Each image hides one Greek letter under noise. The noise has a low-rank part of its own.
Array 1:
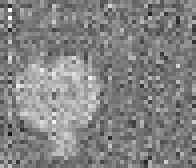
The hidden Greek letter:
phi
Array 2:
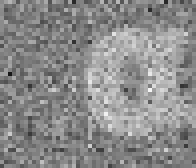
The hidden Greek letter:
alpha
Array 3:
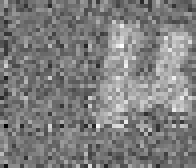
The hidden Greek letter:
mu
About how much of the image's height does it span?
two thirds
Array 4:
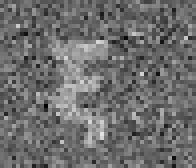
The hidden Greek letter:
xi
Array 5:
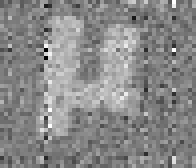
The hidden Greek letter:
mu
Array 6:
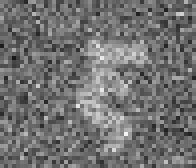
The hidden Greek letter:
xi
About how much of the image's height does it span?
two thirds
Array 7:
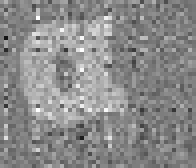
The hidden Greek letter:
alpha
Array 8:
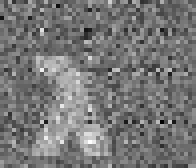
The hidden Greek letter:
lambda
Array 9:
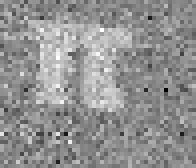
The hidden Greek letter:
pi
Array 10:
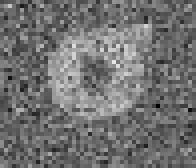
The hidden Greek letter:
sigma
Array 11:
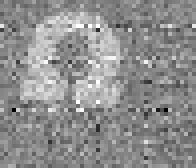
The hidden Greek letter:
omega
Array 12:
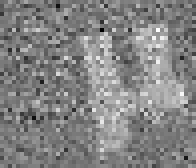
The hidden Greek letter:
mu
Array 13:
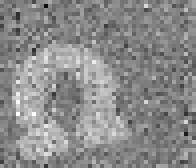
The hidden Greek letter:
omega
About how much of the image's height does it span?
two thirds
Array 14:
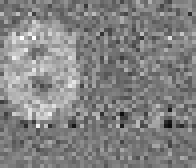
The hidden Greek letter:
theta
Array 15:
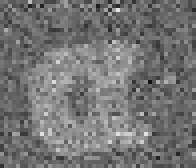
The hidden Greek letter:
alpha
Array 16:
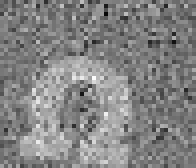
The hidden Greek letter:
omega
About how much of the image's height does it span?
two thirds
